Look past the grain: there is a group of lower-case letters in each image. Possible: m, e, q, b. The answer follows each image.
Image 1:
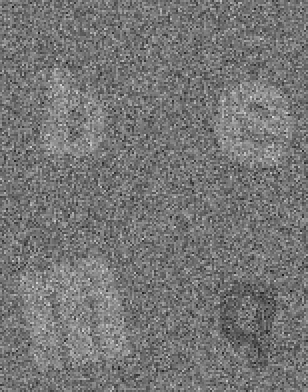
top left: light b; top right: light e; bottom left: light m; bottom right: dark q
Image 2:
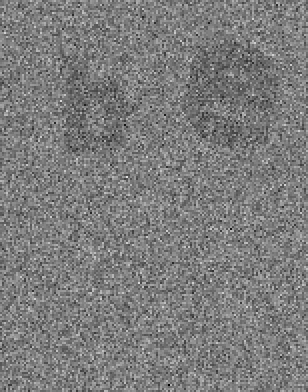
top left: dark b; top right: dark e
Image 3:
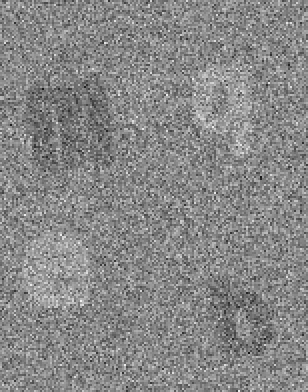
top left: dark m; top right: light q; bottom left: light e; bottom right: dark b
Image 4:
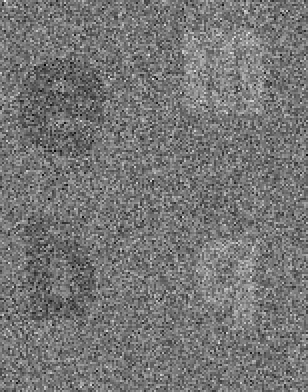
top left: dark e; top right: light m; bottom left: dark b; bottom right: light q
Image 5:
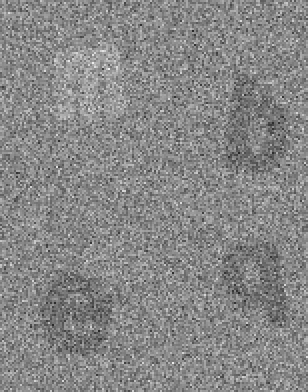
top left: light m; top right: dark b; bottom left: dark e; bottom right: dark q
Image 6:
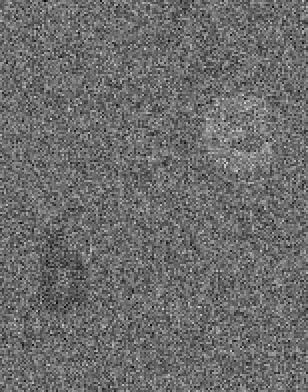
top right: light e; bottom left: dark b
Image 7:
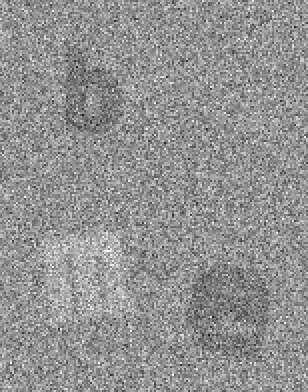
top left: dark b; bottom left: light m; bottom right: dark e
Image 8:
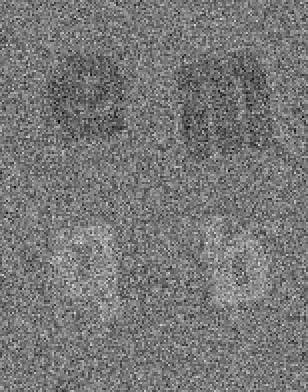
top left: dark e; top right: dark m; bottom left: light q; bottom right: light b
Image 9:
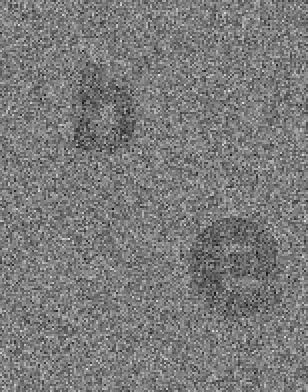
top left: dark b; bottom right: dark e
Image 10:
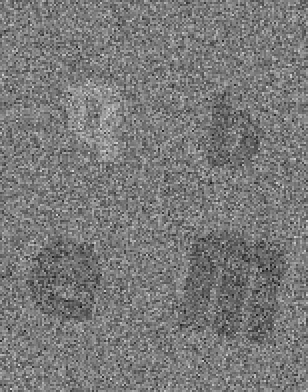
top left: light q; top right: dark b; bottom left: dark e; bottom right: dark m
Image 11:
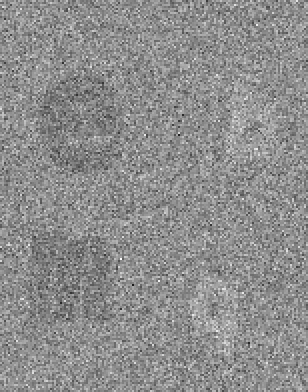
top left: dark e; top right: light b; bottom left: dark m; bottom right: light q
